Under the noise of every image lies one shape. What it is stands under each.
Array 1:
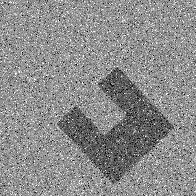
square with a notch
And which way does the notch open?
up and left
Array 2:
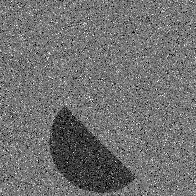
half disc
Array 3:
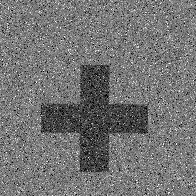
cross
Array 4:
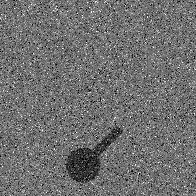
lollipop
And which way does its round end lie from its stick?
down and left
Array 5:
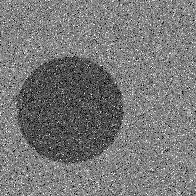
disc
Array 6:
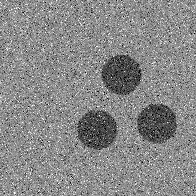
three dots
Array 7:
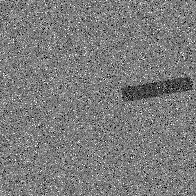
bar
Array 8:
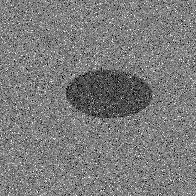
ellipse
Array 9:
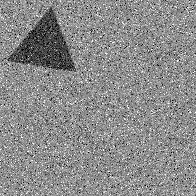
triangle
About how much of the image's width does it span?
a third
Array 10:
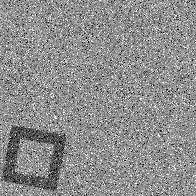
square frame
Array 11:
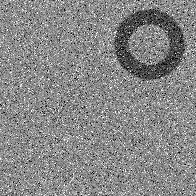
ring
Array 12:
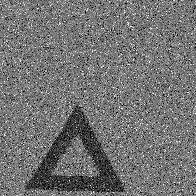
triangle frame
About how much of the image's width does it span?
half
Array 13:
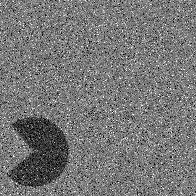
disc with a wedge cut out
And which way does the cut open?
left
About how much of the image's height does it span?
a third
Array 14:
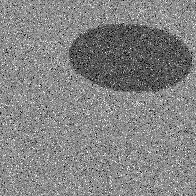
ellipse
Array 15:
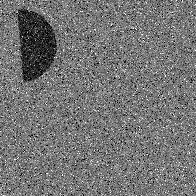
half disc
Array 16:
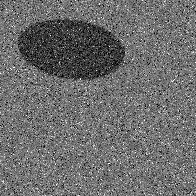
ellipse
